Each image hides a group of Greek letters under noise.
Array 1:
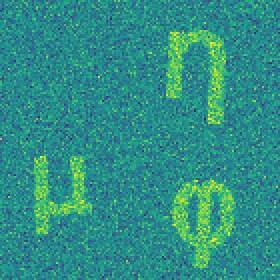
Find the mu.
bottom left
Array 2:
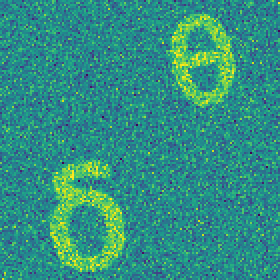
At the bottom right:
nothing
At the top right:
theta
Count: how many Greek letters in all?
2
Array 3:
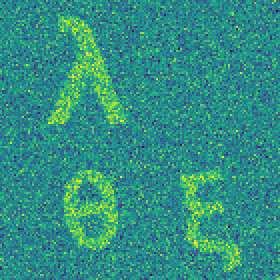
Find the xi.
bottom right
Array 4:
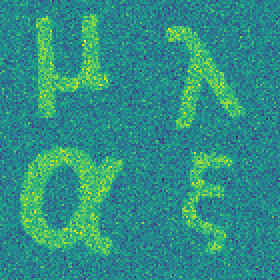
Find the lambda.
top right
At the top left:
mu
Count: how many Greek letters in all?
4
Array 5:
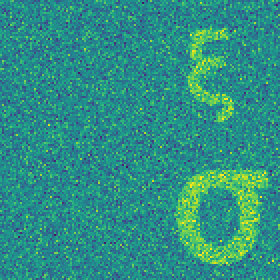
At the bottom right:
sigma
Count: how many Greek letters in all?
2
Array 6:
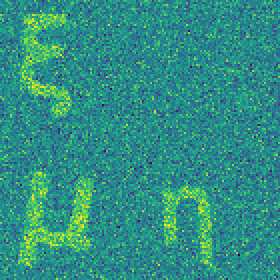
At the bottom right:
eta
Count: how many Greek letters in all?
3
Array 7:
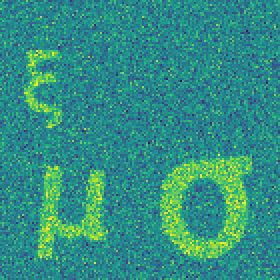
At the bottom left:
mu
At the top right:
nothing
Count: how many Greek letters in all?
3
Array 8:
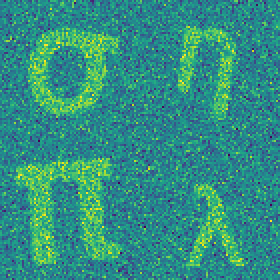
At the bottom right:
lambda
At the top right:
eta
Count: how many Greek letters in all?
4
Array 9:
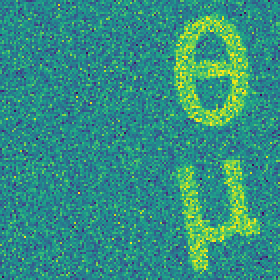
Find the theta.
top right
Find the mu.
bottom right
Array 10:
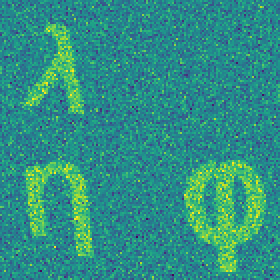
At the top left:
lambda
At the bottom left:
eta
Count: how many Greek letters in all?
3
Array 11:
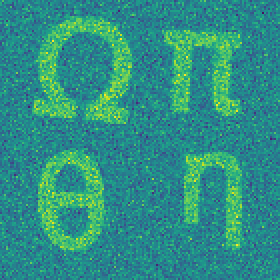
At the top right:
pi
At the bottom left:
theta
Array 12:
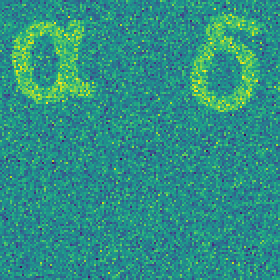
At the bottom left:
nothing
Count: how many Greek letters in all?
2
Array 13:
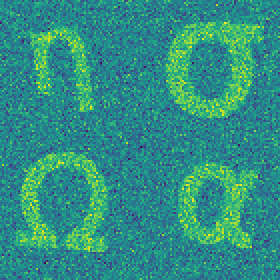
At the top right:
sigma
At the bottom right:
alpha
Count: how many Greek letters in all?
4
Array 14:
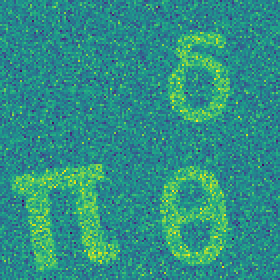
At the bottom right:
theta
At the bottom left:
pi
